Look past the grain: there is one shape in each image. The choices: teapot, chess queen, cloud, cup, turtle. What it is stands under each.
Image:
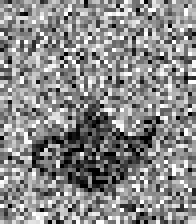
dark teapot
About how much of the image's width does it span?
two thirds
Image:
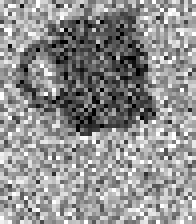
dark cup
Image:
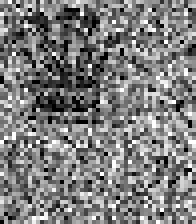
dark chess queen
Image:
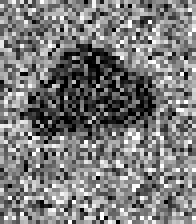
dark cloud
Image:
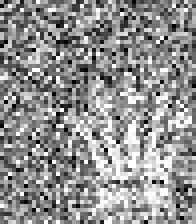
light chess queen
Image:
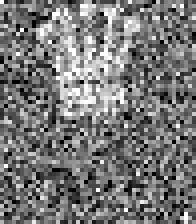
light chess queen
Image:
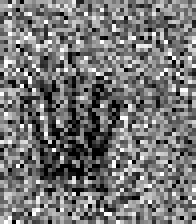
dark chess queen
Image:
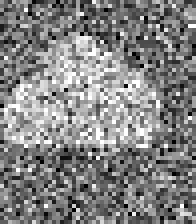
light cloud
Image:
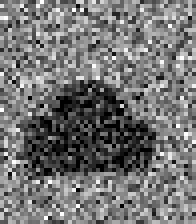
dark cloud
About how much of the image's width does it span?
two thirds
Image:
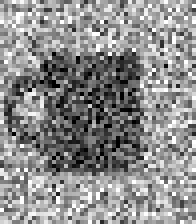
dark cup
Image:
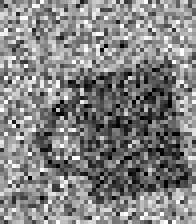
dark cup
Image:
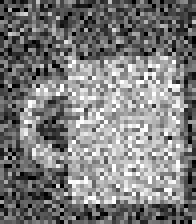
light cup
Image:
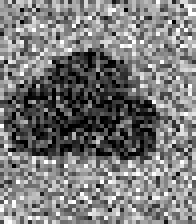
dark cloud
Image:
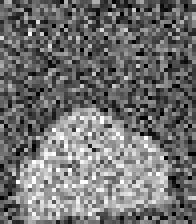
light cloud
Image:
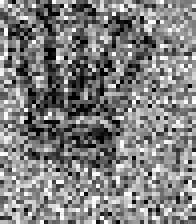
dark chess queen
